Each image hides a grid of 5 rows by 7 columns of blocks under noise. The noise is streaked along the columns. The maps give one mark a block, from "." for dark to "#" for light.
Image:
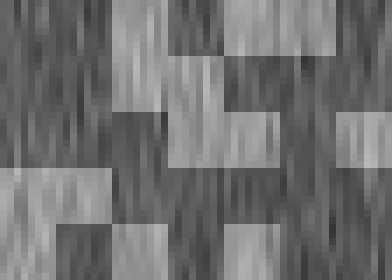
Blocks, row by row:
. . # . # # .
. . # # . . .
. . . # # . #
# # . . . . .
# . # . # . .
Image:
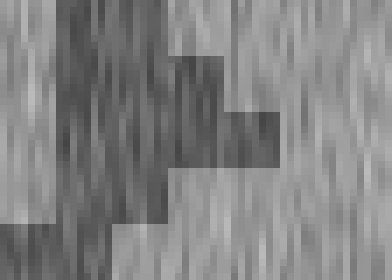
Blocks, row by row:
# . . # # # #
# . . . # # #
# . . . . # #
# . . # # # #
. . # # # # #
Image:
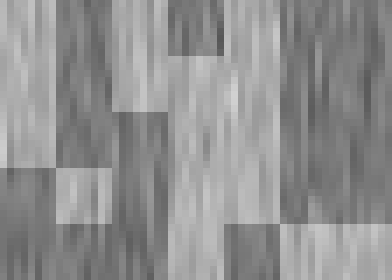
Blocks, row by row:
# . # . # . .
# . # # # . .
# . . # # . .
. # . # # . .
. . . # . # #
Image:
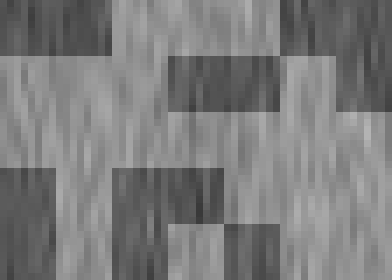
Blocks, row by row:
. . # # # . .
# # # . . # .
# # # # # # #
. # . . # # #
. # . # . # #
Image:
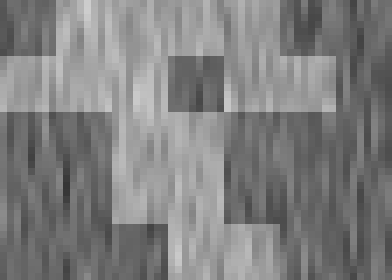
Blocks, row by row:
. # # # # . .
# # # . # # .
. . # # . . .
. . # # . . .
. . . # # . .
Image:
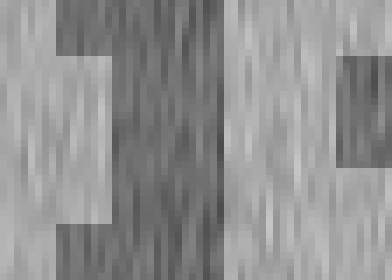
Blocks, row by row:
# . . . # # #
# # . . # # .
# # . . # # .
# # . . # # #
# . . . # # #
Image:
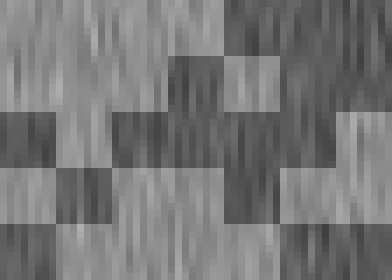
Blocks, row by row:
# # # # . . .
# # # . # . .
. # . . . . #
# . # # . # #
. # # # # . .
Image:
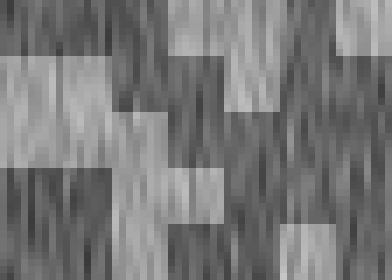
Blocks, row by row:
. . . # # . #
# # . . # . .
# # # . . . .
. . # # . . .
. . # . . # .
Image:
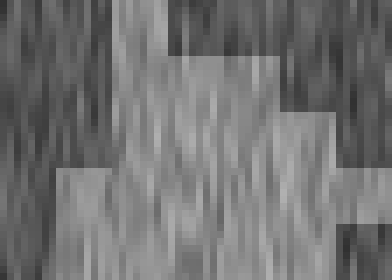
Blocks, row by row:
. . # . . . .
. . # # # . .
. . # # # # .
. # # # # # #
. # # # # # .
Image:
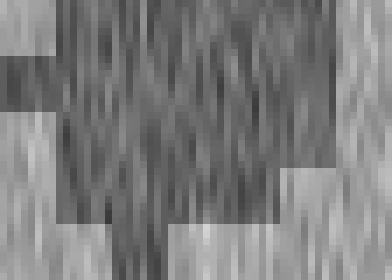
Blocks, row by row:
# . . . . . #
. . . . . . #
# . . . . . #
# . . . . # #
# # . # # # #
